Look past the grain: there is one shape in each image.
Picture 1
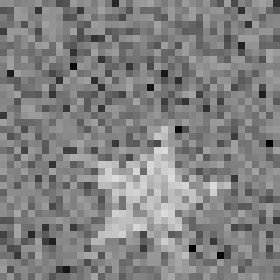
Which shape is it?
star
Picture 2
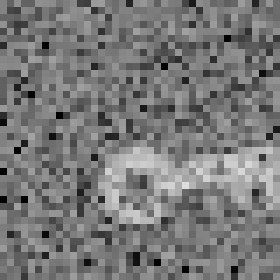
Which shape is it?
key
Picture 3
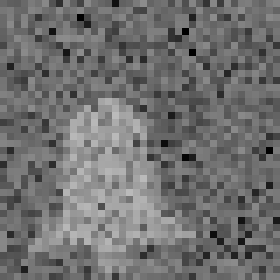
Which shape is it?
bell
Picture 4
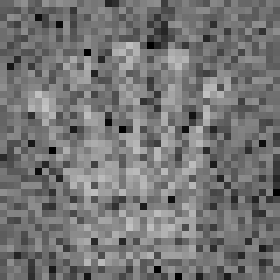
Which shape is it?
chess queen
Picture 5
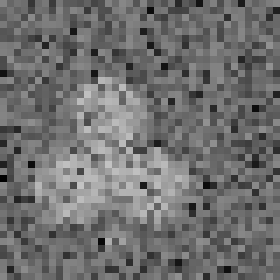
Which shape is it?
club
